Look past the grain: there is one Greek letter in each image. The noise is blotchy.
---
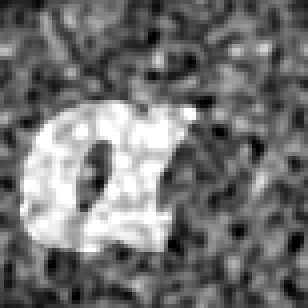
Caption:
light alpha
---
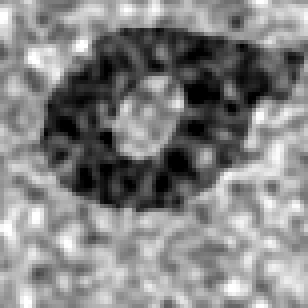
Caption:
dark sigma
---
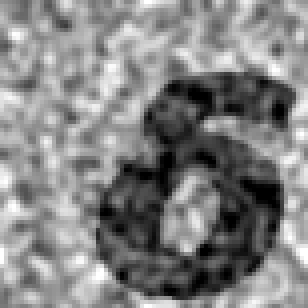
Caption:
dark delta
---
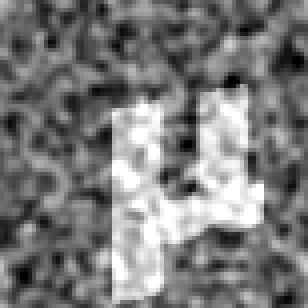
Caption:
light mu
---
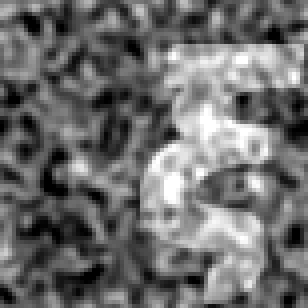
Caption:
light xi
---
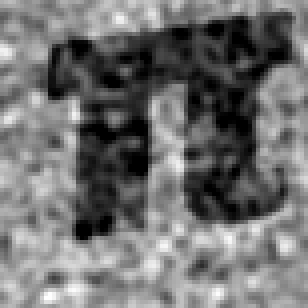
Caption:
dark pi
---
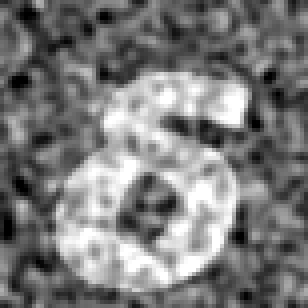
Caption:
light delta
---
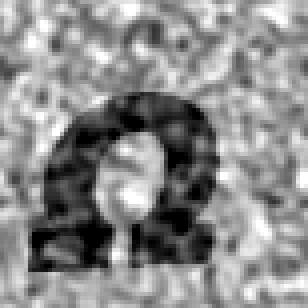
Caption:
dark omega
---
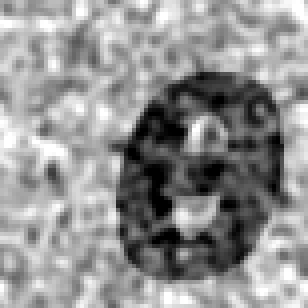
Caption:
dark theta
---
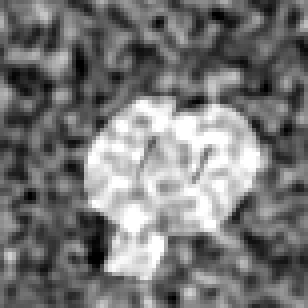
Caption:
light phi
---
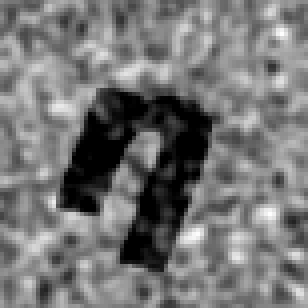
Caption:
dark eta
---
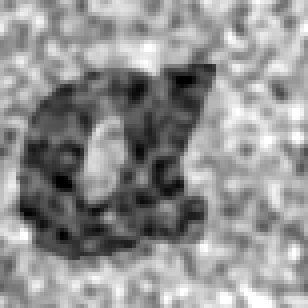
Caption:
dark alpha
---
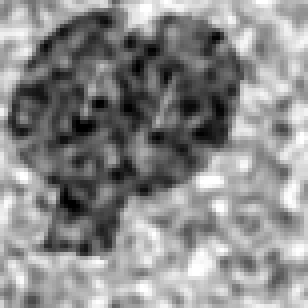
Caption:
dark phi
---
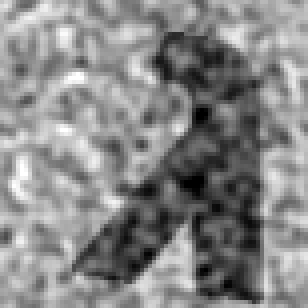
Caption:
dark lambda
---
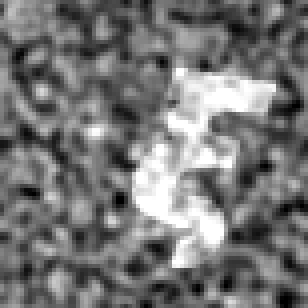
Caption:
light xi
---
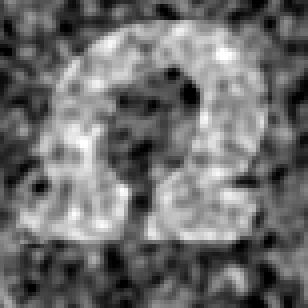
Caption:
light omega
